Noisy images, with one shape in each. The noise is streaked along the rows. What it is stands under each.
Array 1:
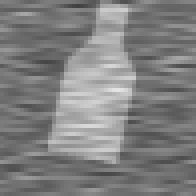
bottle
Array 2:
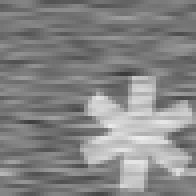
asterisk
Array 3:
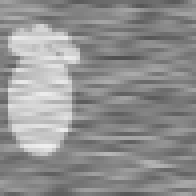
footprint
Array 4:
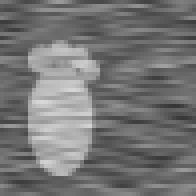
footprint
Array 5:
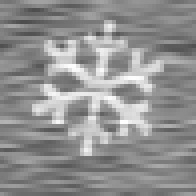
snowflake
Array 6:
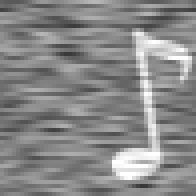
musical note
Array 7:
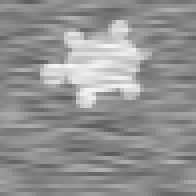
turtle
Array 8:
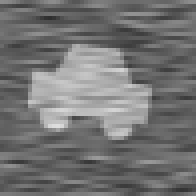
car
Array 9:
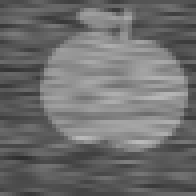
apple
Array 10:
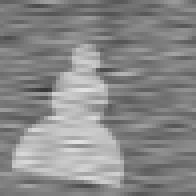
chess pawn
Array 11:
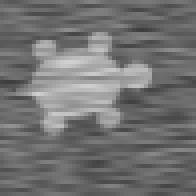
turtle
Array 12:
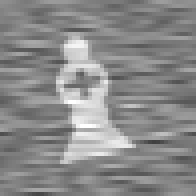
chess bishop
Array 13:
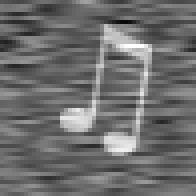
pair of musical notes
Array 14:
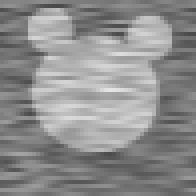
bear's head
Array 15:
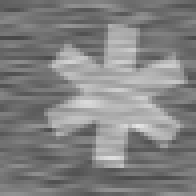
asterisk
